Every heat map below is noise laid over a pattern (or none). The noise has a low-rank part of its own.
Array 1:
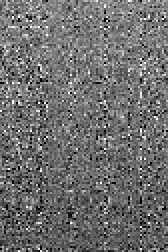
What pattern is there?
a smooth slope
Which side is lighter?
top
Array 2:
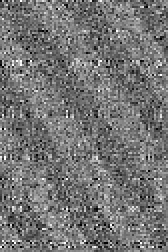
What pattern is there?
diagonal stripes
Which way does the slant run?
top left to bottom right
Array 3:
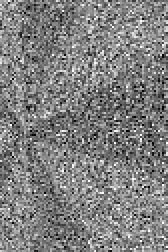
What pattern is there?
spokes from one point
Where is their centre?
middle left
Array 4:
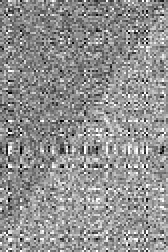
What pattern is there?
a sharp edge
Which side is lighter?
bottom right
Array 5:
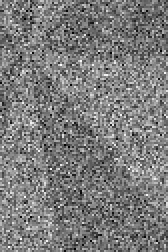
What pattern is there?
spokes from one point
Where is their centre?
top left
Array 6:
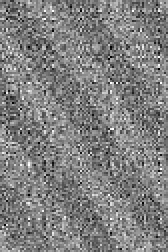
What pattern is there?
diagonal stripes
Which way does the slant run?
top left to bottom right
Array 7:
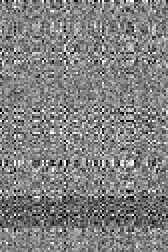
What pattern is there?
one horizontal stripe
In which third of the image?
bottom
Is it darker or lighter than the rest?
darker
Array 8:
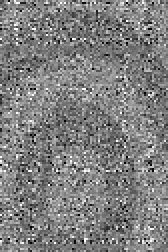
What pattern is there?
rings round one point
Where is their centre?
bottom middle
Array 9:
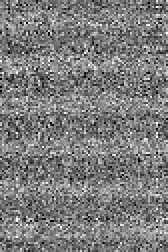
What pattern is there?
horizontal stripes
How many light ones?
6
